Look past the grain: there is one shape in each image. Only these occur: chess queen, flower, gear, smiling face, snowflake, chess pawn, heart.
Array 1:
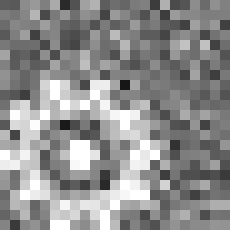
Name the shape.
gear
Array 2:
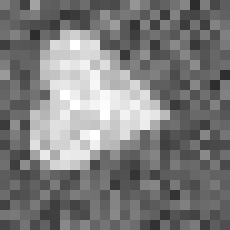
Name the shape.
heart
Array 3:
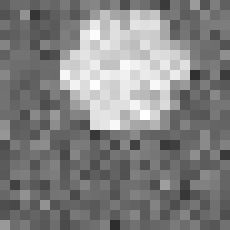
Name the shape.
flower
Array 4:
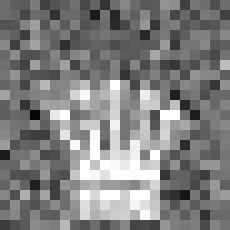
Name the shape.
chess queen
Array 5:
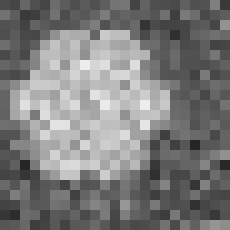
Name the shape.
flower
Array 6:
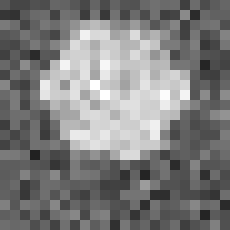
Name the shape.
flower
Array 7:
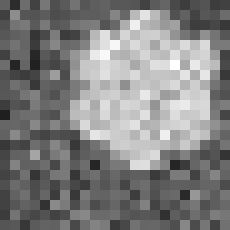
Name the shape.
flower
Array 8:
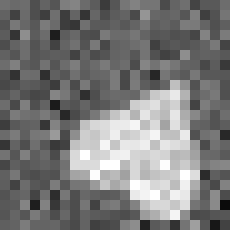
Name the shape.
heart
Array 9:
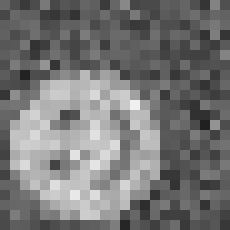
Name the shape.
smiling face
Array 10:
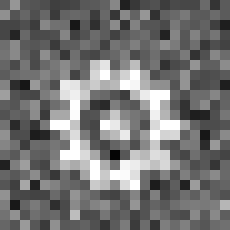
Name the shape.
gear
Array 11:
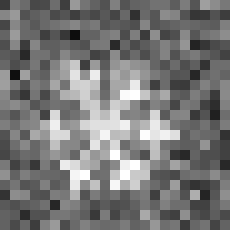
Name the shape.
snowflake
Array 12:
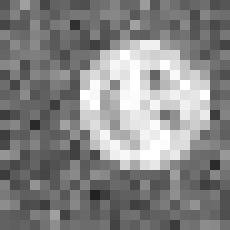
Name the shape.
smiling face
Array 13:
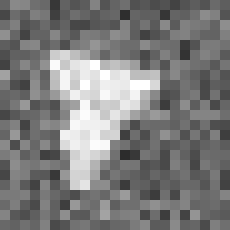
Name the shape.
chess pawn
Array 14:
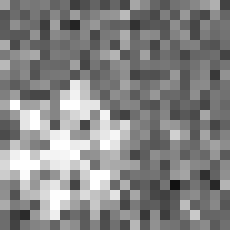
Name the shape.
snowflake
